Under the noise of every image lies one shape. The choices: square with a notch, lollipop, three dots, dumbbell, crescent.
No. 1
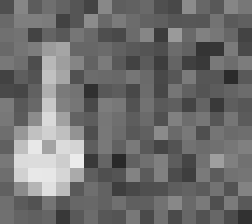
light lollipop
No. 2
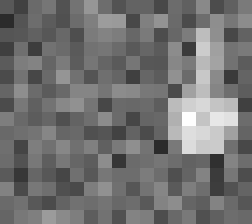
light lollipop
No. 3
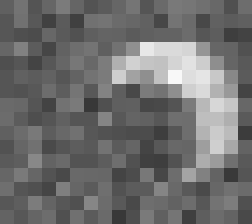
light crescent
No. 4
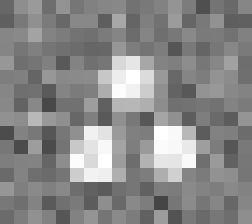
light three dots
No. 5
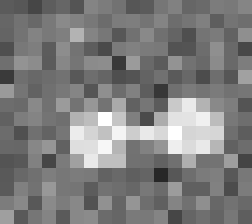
light dumbbell
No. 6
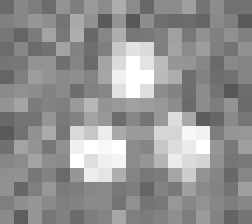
light three dots
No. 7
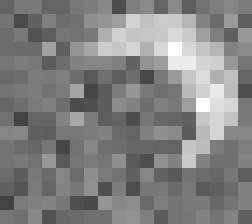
light crescent
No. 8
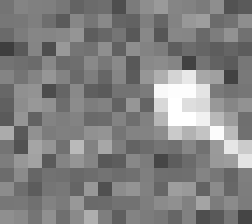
light lollipop, middle right
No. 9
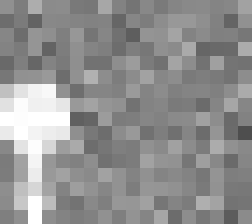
light lollipop
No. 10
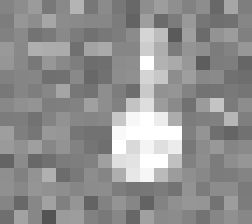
light lollipop
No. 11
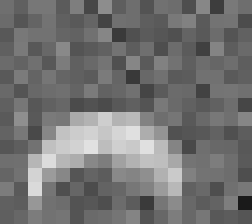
light crescent
